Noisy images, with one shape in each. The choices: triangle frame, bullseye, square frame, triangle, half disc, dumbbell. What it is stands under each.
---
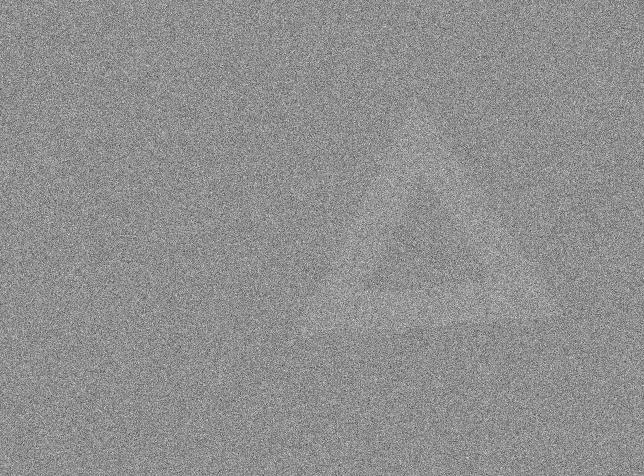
triangle frame
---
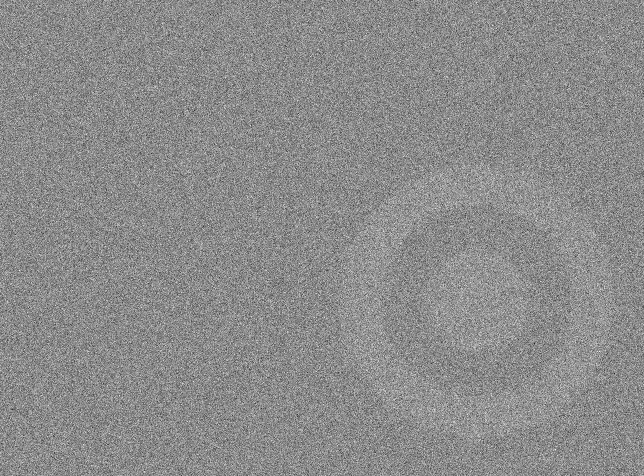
bullseye
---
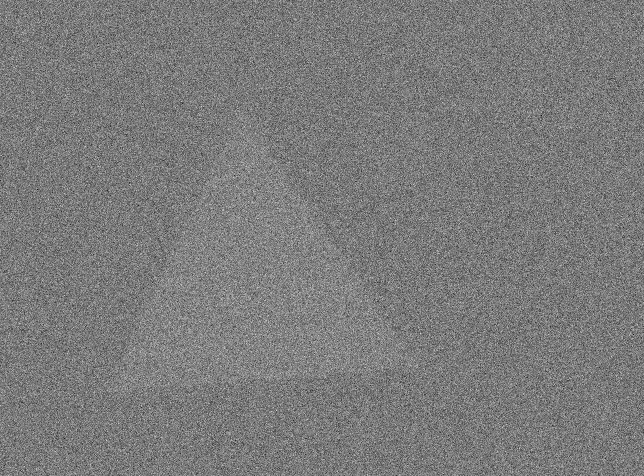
triangle
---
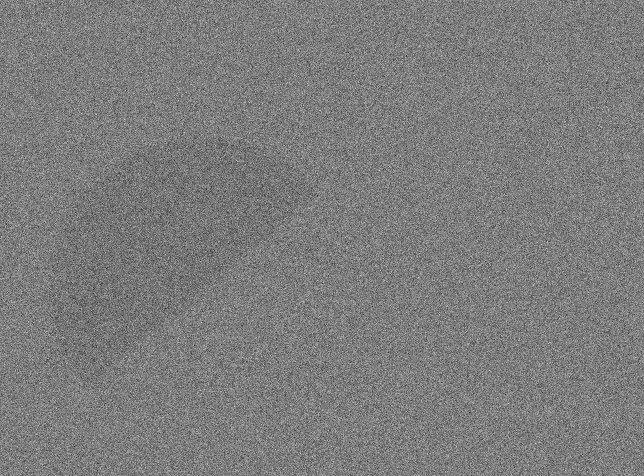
half disc
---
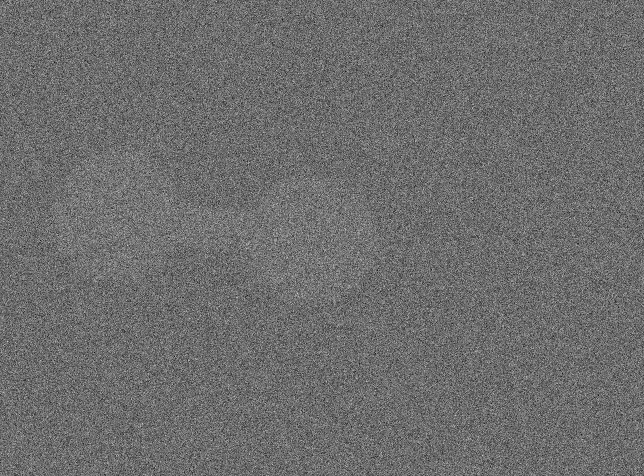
dumbbell
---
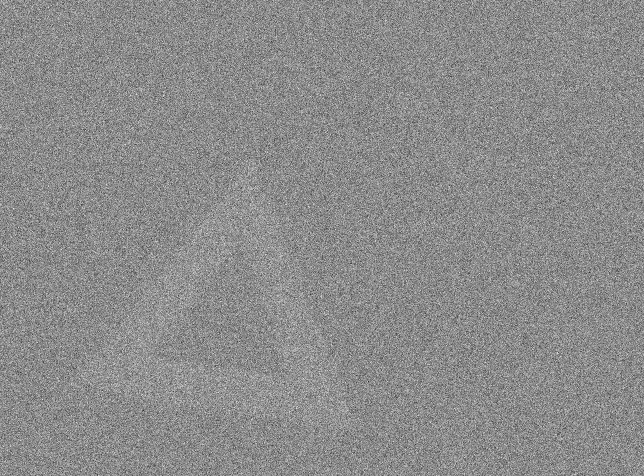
triangle frame
